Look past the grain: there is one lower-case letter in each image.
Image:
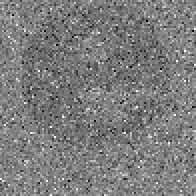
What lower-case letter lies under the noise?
e
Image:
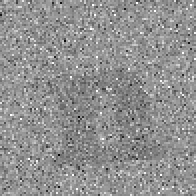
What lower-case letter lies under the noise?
n
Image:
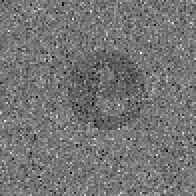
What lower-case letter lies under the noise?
e
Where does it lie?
centre
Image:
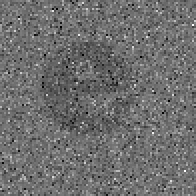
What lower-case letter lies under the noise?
e
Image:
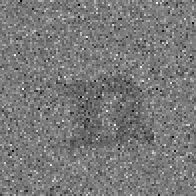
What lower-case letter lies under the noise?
n
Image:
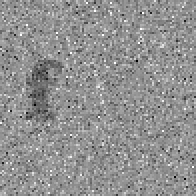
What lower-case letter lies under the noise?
f
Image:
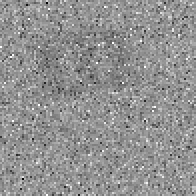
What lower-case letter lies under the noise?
m
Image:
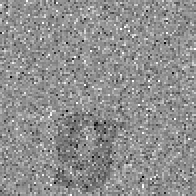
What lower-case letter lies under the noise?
g
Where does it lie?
bottom middle
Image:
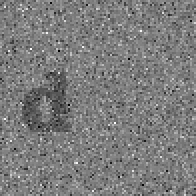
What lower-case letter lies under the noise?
d
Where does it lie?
middle left
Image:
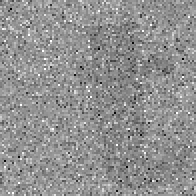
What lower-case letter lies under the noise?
t
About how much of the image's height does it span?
nearly all
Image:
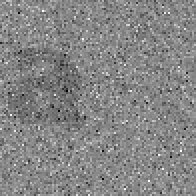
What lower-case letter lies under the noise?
a
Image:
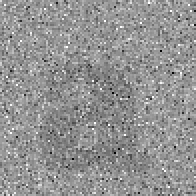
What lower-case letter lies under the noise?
a
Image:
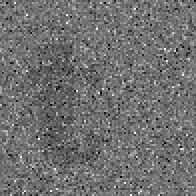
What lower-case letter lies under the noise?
t
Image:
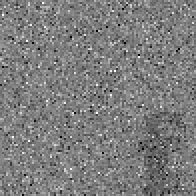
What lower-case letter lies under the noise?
f
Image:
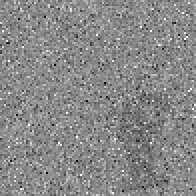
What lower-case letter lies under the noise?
f
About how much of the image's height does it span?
half
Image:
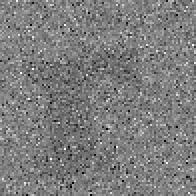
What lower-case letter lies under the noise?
r
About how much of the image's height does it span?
two thirds
